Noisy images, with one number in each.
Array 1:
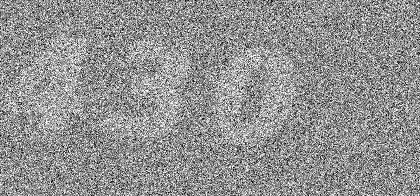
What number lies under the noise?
430
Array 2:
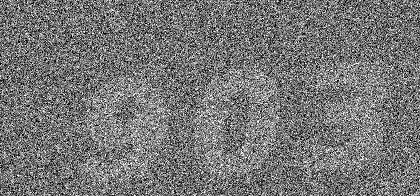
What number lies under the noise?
903
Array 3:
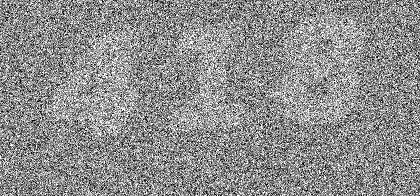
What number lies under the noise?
418
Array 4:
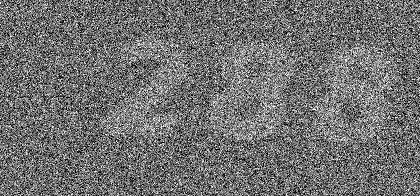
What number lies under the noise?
288
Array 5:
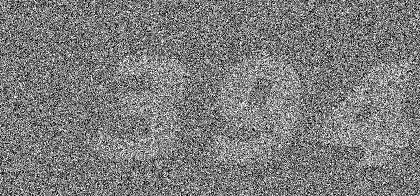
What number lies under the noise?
394
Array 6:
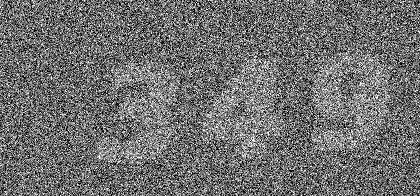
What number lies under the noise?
349
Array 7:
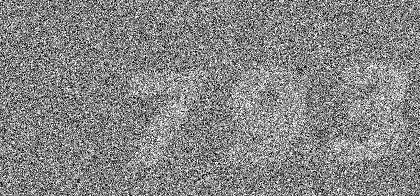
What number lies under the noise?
793
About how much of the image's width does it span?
two thirds
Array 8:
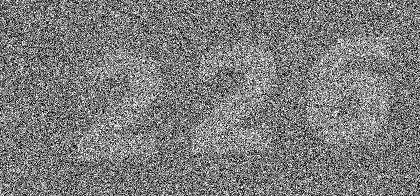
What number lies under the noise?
226
